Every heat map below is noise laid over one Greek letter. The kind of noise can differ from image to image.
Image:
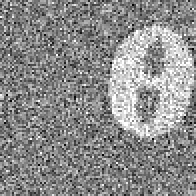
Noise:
low rank plus noise
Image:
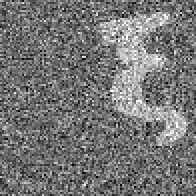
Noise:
low rank plus noise
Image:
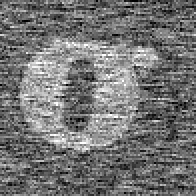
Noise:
streaked along the rows
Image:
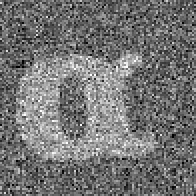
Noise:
low rank plus noise
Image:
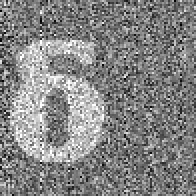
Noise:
columns of uneven size
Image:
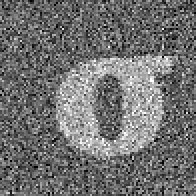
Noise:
low rank plus noise
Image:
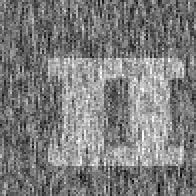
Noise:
streaked along the columns
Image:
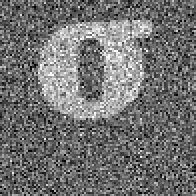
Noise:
low rank plus noise
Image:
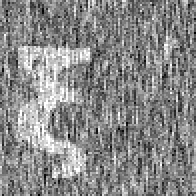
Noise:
streaked along the columns
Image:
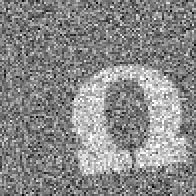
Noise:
low rank plus noise
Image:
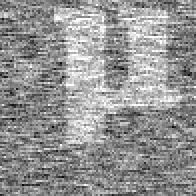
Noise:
streaked along the rows
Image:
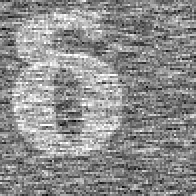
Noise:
streaked along the rows
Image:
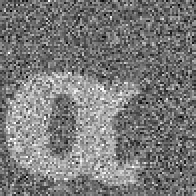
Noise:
low rank plus noise
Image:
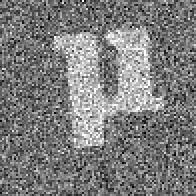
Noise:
independent entries
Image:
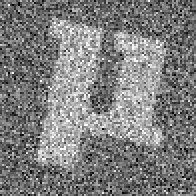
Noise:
independent entries
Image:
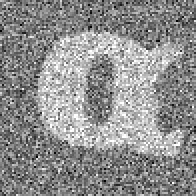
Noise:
independent entries
